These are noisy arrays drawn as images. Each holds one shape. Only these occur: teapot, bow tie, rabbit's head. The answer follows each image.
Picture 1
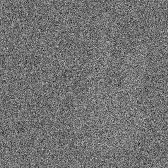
light rabbit's head
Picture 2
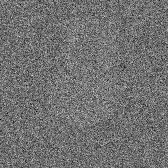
light rabbit's head
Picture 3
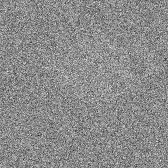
light teapot
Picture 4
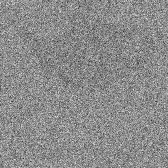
dark teapot
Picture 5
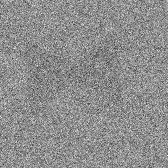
dark bow tie
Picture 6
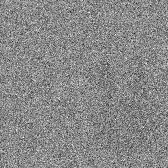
dark rabbit's head
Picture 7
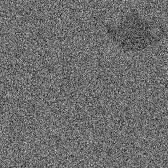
dark teapot, top right
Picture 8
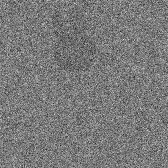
dark rabbit's head, top middle
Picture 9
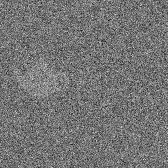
light teapot, middle left
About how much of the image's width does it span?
a third
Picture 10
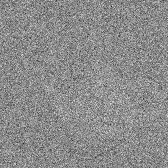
light teapot
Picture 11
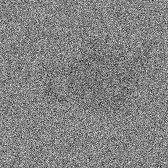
dark teapot
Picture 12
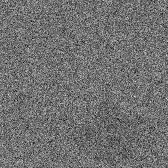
dark teapot
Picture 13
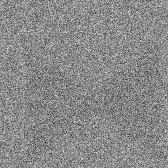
dark bow tie
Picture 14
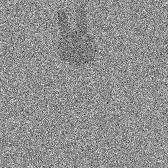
dark rabbit's head, top middle
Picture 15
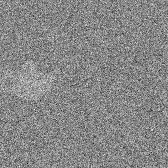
light teapot, middle left
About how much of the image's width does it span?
a third
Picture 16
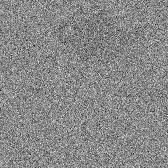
dark teapot
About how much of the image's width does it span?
half
